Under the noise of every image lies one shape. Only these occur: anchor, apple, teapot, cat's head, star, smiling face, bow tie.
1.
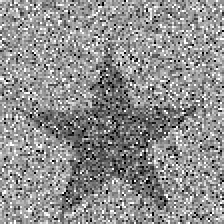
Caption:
dark star
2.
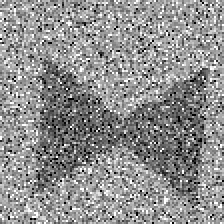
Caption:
dark bow tie
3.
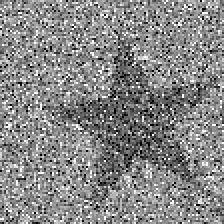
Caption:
dark star
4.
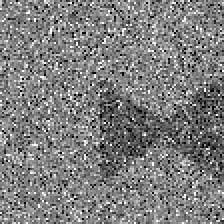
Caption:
dark bow tie
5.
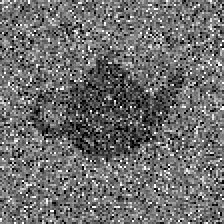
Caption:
dark teapot
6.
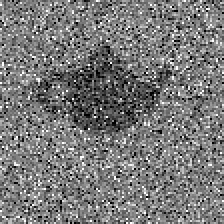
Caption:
dark teapot
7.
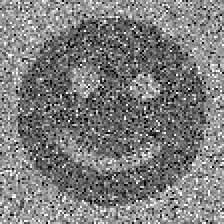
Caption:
dark smiling face
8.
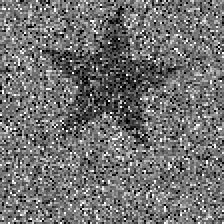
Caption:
dark star
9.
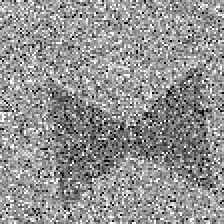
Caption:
dark bow tie
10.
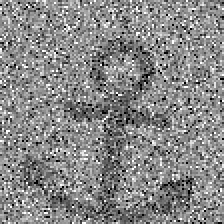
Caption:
dark anchor
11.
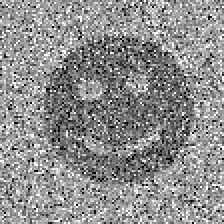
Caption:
dark smiling face
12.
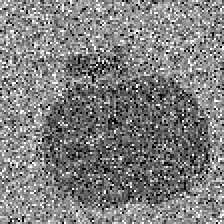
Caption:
dark apple
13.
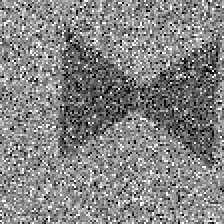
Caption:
dark bow tie
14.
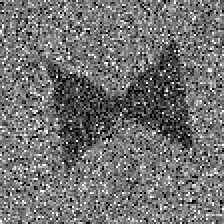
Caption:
dark bow tie
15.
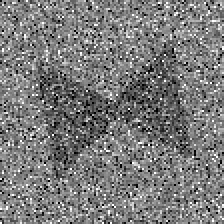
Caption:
dark bow tie
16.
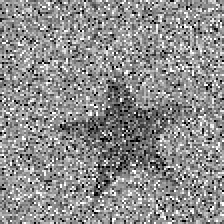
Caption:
dark star
